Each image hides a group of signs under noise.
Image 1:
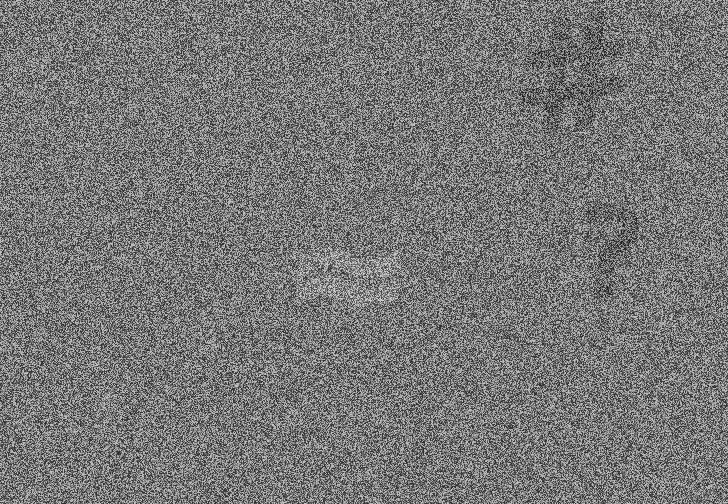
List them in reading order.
top right: dark hash sign; centre: light approximately sign; middle right: dark question mark
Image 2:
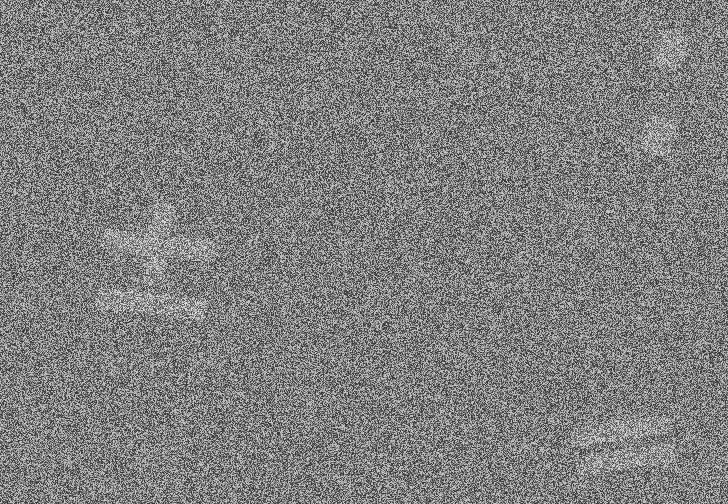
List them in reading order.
top right: light colon; middle left: light plus-minus sign; bottom right: light equals sign
